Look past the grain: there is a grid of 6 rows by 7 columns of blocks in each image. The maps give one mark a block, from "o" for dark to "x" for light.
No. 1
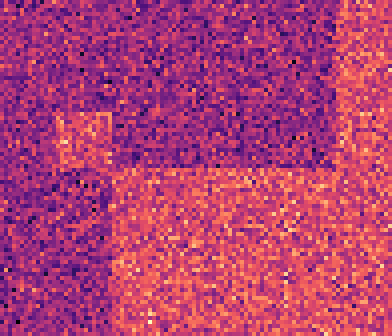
o o o o o o x
o o o o o o x
o x o o o o x
o o x x x x x
o o x x x x x
o o x x x x x
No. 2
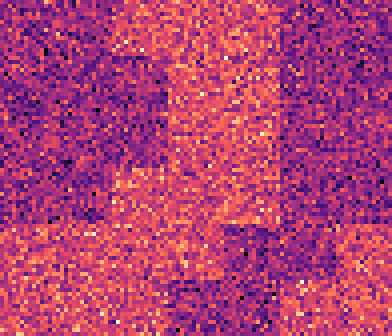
o o x x x o o
o o o x x o o
o o o x x o o
o o x x x o o
x x x x o o x
x x x o o x x
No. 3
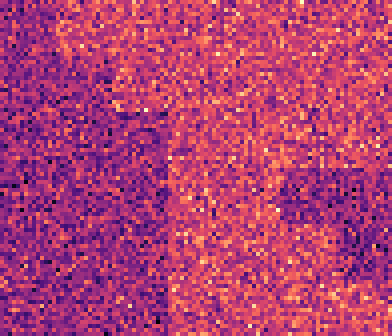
o x x x x x x
o o x x x x x
o o o x x x x
o o o x x o o
o o o x x x o
o o o x x x x
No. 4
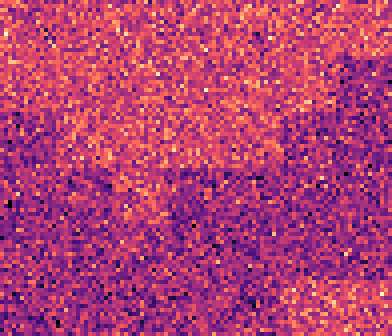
x x x x x x x
x x x x x x o
o x x x x o o
o o x o o o o
o o o o o o o
o o o o o x x
